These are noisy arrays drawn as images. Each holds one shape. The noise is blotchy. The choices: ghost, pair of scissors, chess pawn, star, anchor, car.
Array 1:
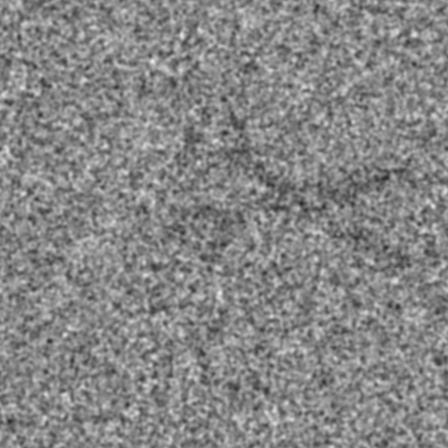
pair of scissors
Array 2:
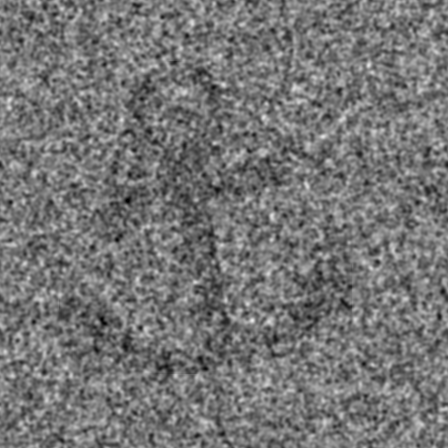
anchor
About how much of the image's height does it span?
two thirds
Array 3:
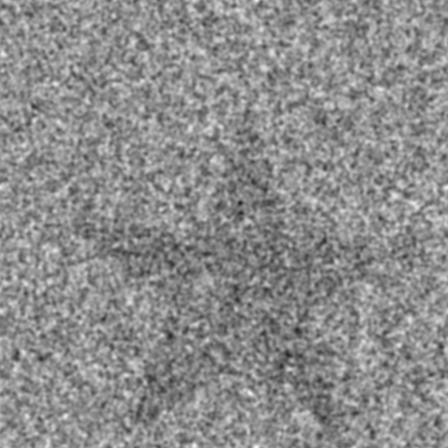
star
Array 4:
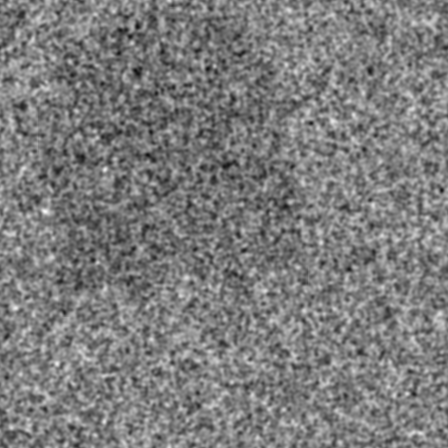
ghost
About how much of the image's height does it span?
two thirds
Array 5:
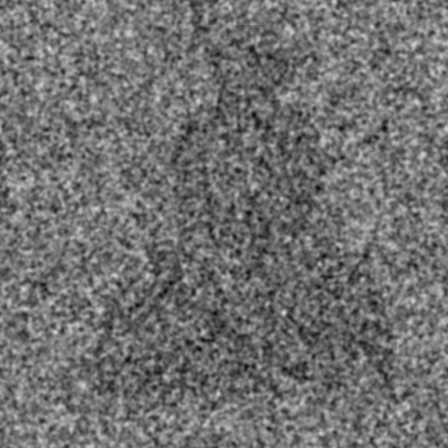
chess pawn
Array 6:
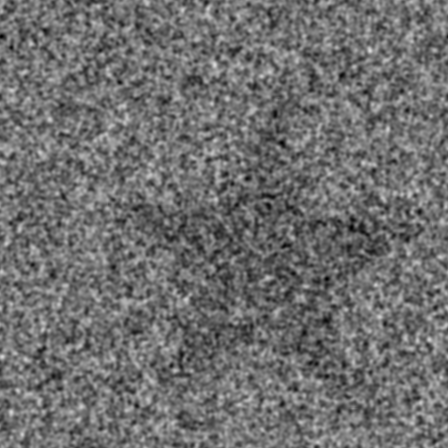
star
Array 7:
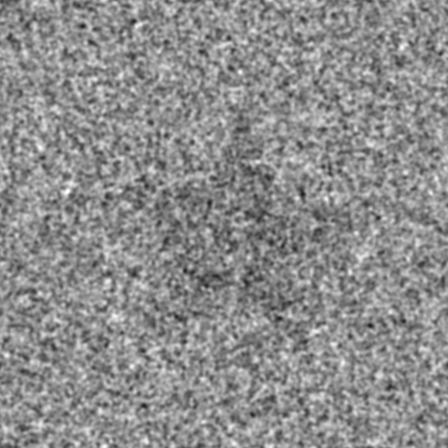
star
